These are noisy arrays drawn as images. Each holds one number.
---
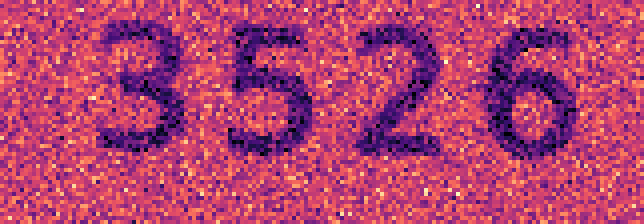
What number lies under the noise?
3526
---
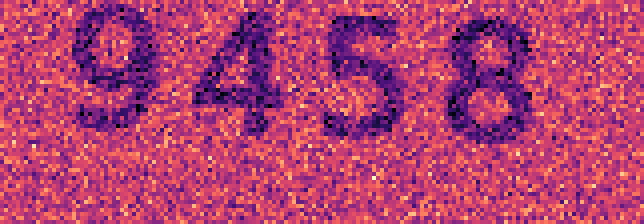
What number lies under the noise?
9458
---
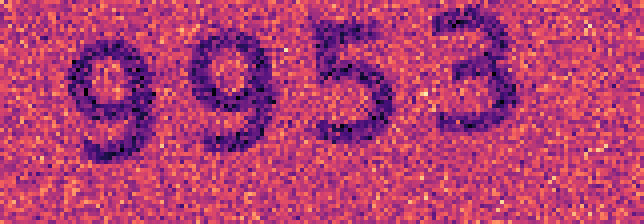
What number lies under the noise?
9953
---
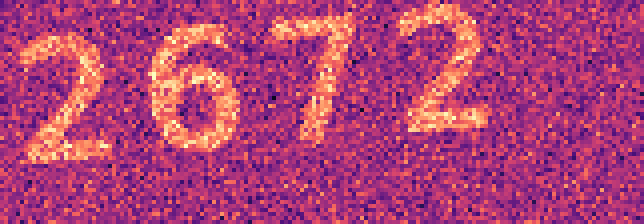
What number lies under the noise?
2672
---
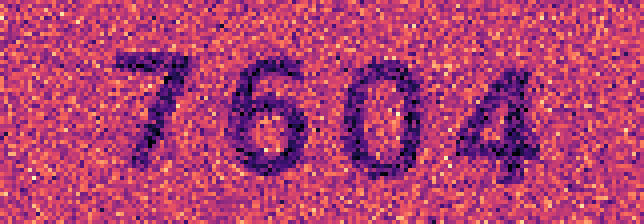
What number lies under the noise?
7604
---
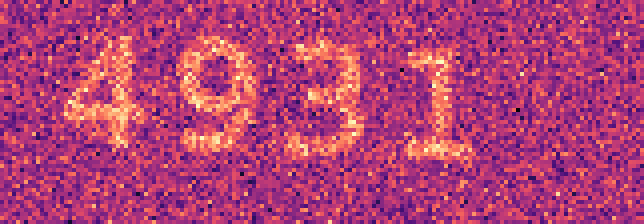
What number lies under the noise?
4931
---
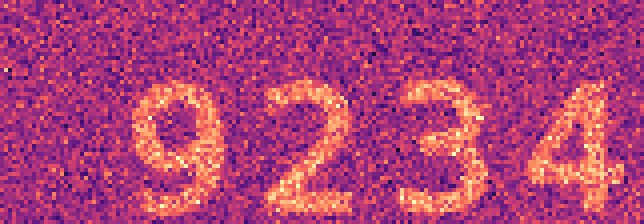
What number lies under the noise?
9234
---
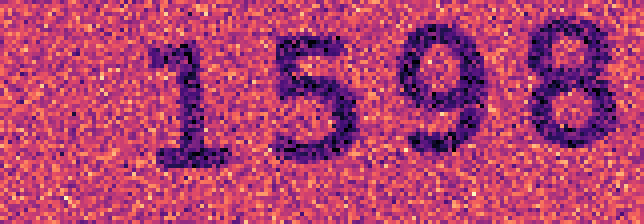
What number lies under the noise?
1598
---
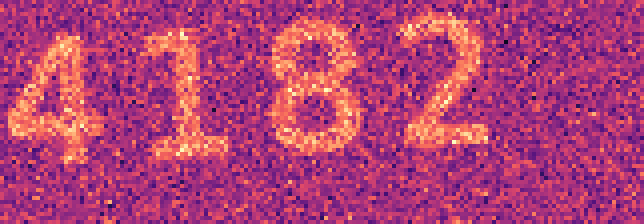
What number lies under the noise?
4182
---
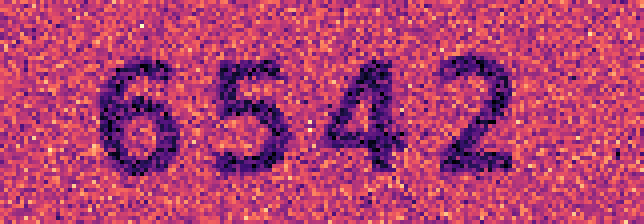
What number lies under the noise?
6542
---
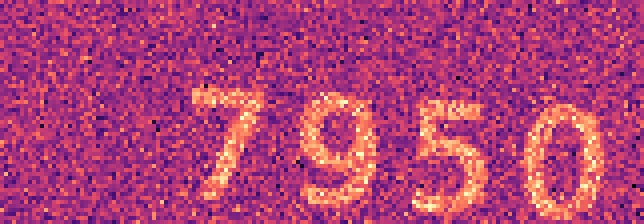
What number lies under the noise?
7950
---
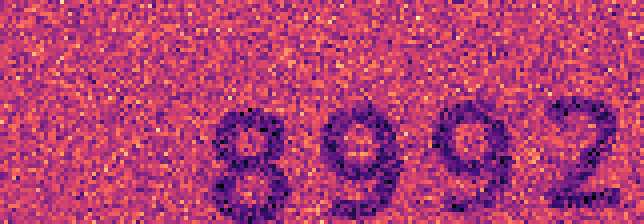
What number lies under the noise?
8992
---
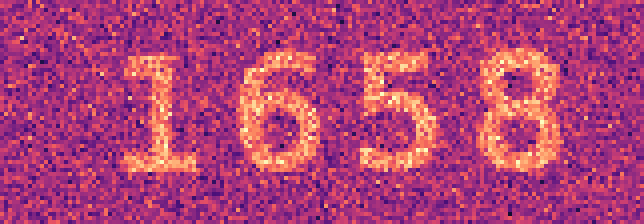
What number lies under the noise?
1658
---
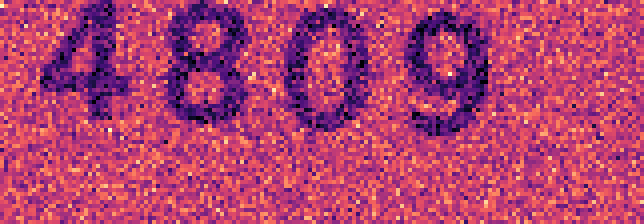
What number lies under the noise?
4809
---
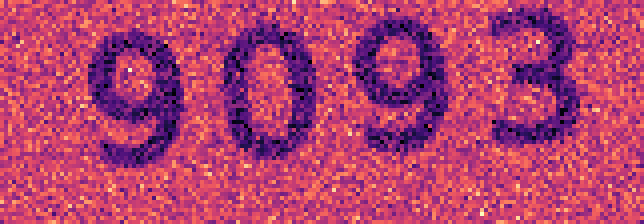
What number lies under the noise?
9093
